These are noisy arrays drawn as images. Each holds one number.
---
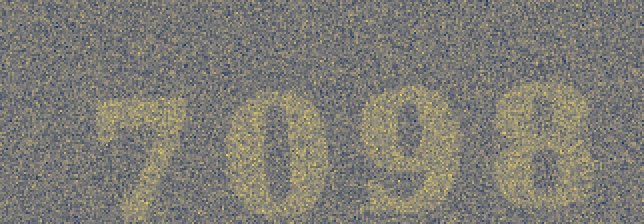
7098
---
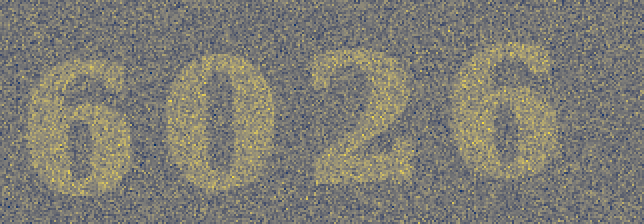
6026
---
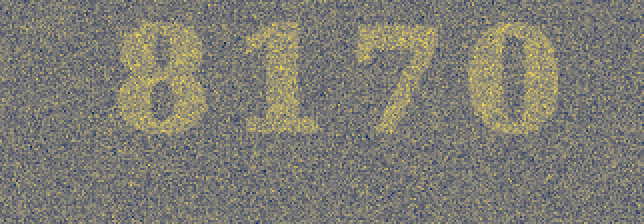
8170
